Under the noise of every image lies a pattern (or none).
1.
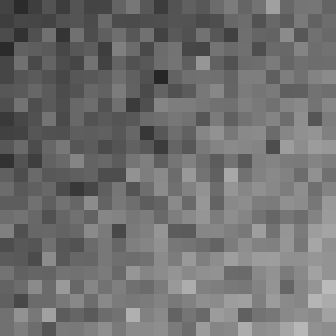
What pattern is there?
a smooth slope
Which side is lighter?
bottom right
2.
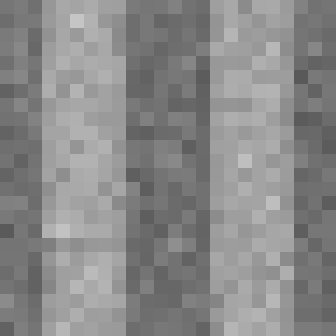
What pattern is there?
vertical stripes
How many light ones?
2
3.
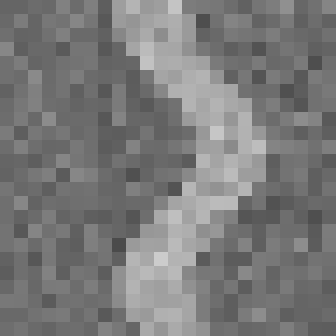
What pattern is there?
a wavy band
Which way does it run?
top to bottom
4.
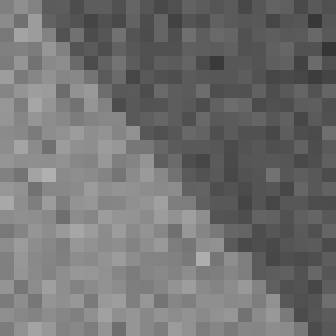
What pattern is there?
a sharp edge
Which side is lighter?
bottom left
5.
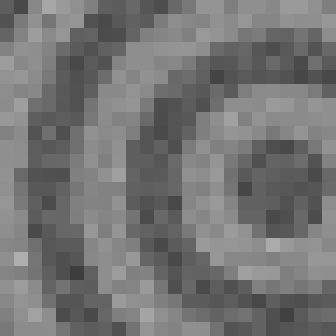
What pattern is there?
rings round one point
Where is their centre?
middle right
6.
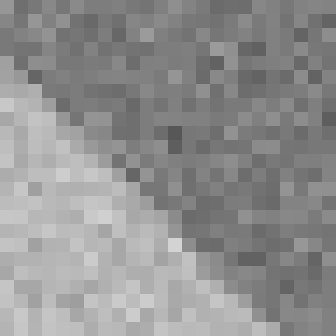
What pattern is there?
a sharp edge
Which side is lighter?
bottom left
